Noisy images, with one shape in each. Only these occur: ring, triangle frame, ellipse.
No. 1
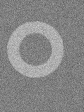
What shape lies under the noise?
ring
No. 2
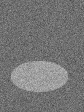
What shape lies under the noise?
ellipse
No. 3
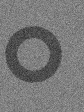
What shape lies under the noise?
ring
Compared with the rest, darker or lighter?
darker
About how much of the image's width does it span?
two thirds
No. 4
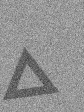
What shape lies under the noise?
triangle frame
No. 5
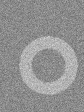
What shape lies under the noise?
ring
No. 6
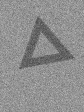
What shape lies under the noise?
triangle frame
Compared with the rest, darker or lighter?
darker
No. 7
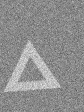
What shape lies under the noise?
triangle frame
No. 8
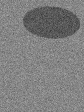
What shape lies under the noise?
ellipse
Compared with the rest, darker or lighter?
darker
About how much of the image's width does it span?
two thirds
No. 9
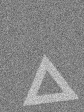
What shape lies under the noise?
triangle frame
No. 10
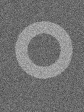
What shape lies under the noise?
ring
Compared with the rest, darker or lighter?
lighter
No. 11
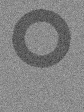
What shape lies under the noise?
ring
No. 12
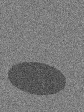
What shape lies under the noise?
ellipse
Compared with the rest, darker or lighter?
darker
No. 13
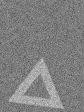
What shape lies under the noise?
triangle frame
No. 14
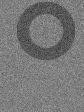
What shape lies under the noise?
ring
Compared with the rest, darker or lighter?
darker
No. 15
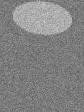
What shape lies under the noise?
ellipse
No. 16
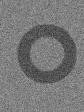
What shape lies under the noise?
ring
